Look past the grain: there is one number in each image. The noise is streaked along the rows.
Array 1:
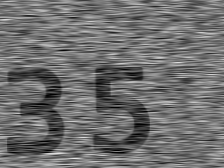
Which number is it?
35
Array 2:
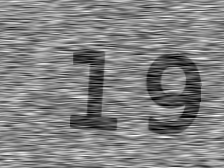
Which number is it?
19
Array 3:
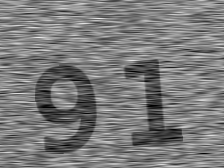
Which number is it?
91
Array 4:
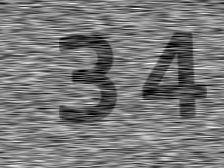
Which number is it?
34
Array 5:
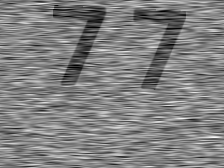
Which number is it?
77
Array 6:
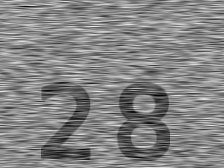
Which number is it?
28
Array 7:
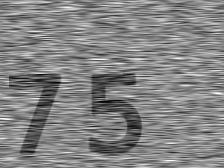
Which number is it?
75
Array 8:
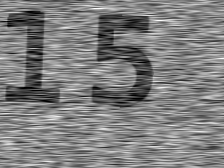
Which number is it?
15
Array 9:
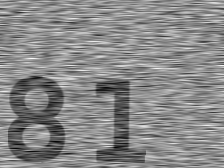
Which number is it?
81
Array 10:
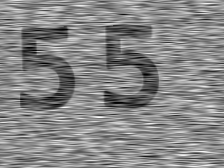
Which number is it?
55
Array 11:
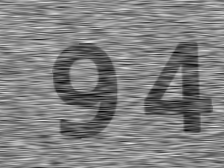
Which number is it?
94
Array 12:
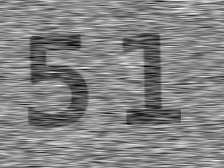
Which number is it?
51
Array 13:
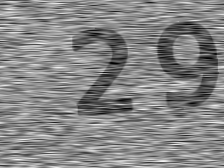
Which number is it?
29
